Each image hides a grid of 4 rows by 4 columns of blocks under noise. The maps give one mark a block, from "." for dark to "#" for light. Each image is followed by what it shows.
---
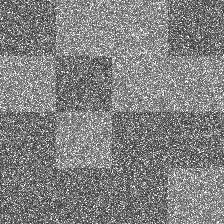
. # # .
# . # #
. # . .
. . . #
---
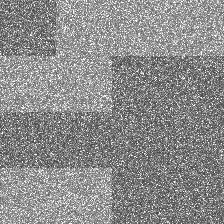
. # # #
# # . .
. . . .
# # . .
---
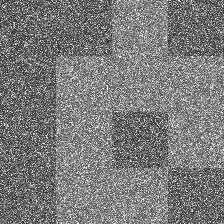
. . # .
. # # #
. # . #
. # # .
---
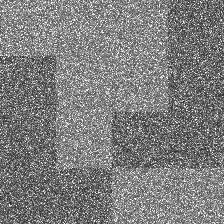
# # # .
. # # .
. # . .
. . # #
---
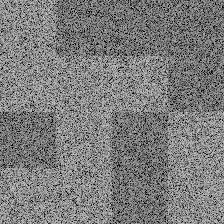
# . . .
# # # .
. # . #
# # . #
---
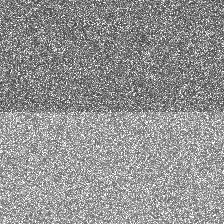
. . . .
. . . .
# # # #
# # # #
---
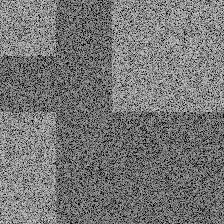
# . # #
. . # #
# . . .
# . . .
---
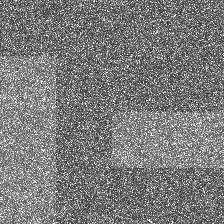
. . . .
# . . .
# . # #
# . . .
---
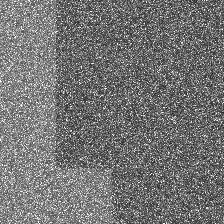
# . . .
# . . .
# . . .
# # . .
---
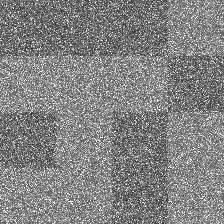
. . . #
# # # .
. # . #
# # . #
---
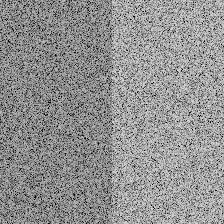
. . # #
. . # #
. . # #
. . # #
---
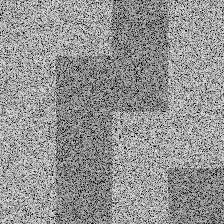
# # . #
# . . #
# . # #
# . # .
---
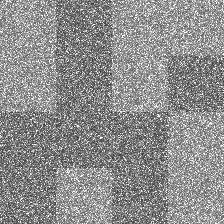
# . # #
# . # .
. . . #
. # . #
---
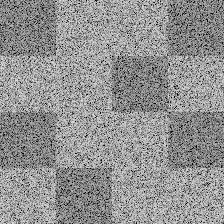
. # # .
# # . #
. # # .
# . # #
